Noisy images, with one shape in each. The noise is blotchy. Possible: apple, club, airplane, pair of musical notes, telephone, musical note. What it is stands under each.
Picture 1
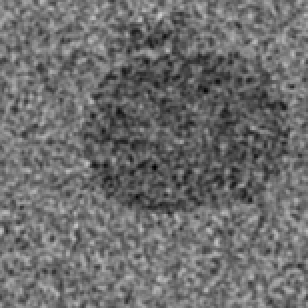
apple
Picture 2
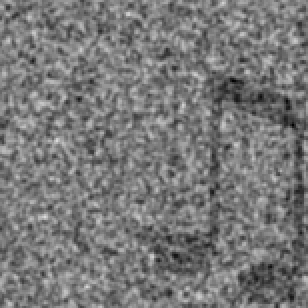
pair of musical notes
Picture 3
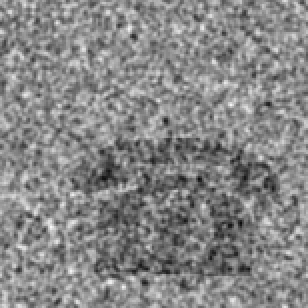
telephone
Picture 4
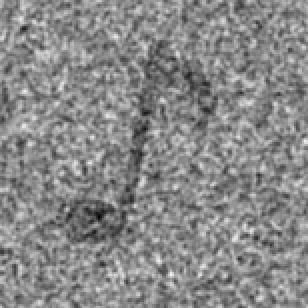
musical note
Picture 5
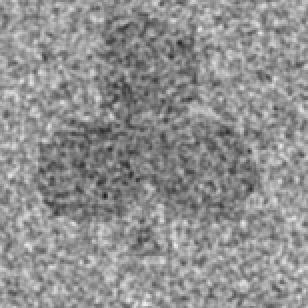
club
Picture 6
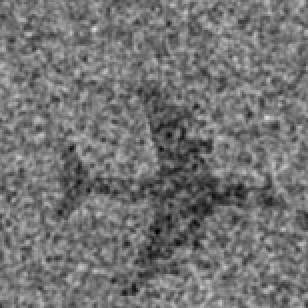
airplane
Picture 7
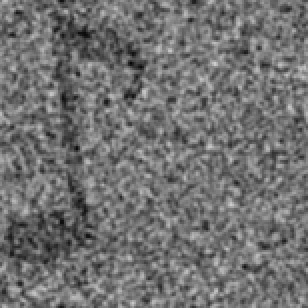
musical note
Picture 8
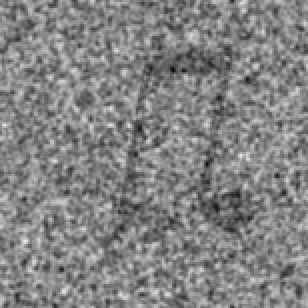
pair of musical notes
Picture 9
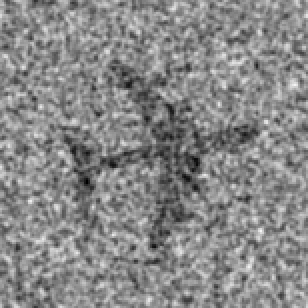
airplane
